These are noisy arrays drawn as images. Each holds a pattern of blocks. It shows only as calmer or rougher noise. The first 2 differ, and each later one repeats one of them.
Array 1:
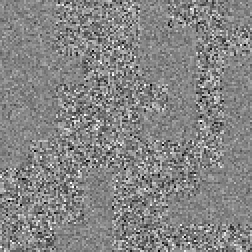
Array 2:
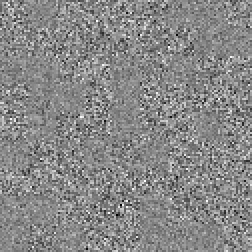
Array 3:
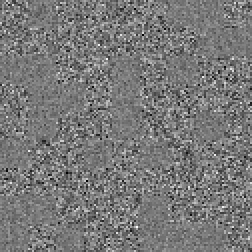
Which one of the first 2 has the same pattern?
2
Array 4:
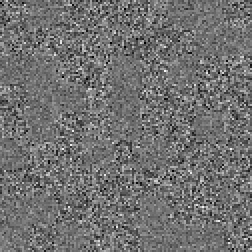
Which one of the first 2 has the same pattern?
2
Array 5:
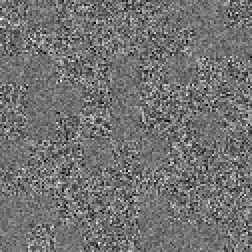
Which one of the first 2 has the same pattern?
2
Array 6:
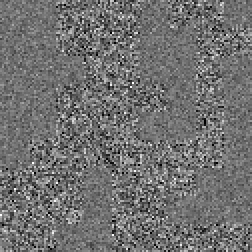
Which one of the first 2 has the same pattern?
1
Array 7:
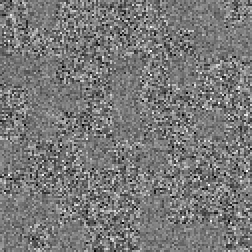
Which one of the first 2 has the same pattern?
2
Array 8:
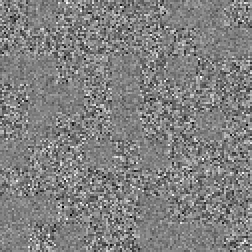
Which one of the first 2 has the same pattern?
2
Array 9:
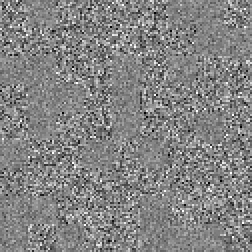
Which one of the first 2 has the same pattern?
2
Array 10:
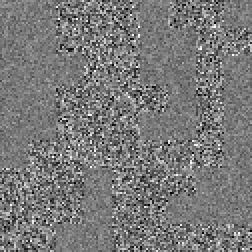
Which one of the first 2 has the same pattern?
1
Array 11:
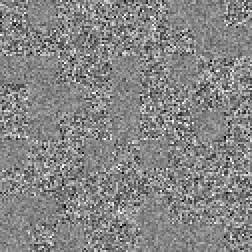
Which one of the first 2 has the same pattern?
2
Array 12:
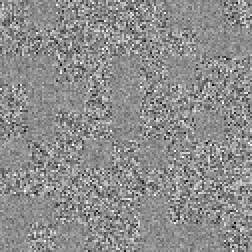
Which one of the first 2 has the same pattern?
2
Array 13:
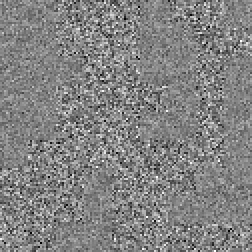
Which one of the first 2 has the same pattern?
1
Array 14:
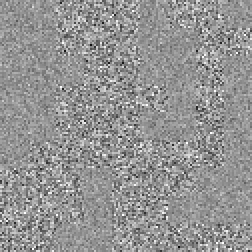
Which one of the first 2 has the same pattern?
1
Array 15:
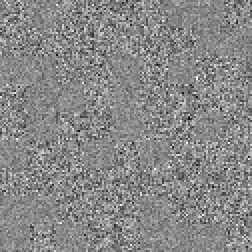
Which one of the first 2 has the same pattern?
2
